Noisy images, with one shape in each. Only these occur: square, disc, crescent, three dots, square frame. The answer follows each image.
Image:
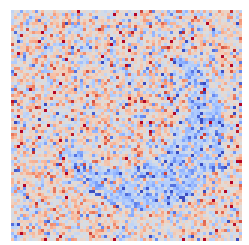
blue crescent
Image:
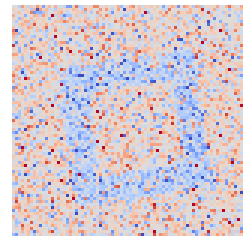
blue square frame
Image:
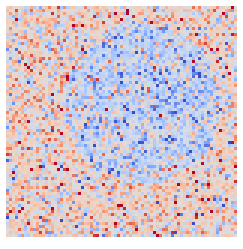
blue disc
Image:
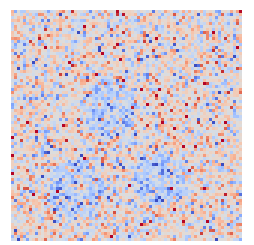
blue three dots
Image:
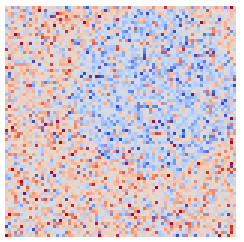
blue disc
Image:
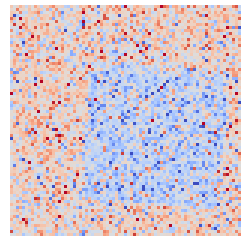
blue square
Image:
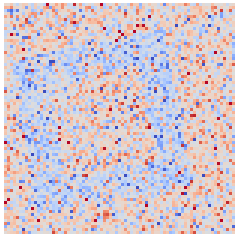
blue square frame
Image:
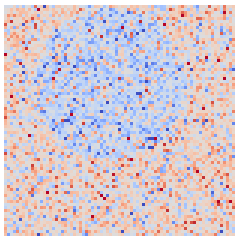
blue disc
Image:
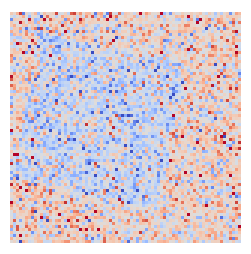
blue square
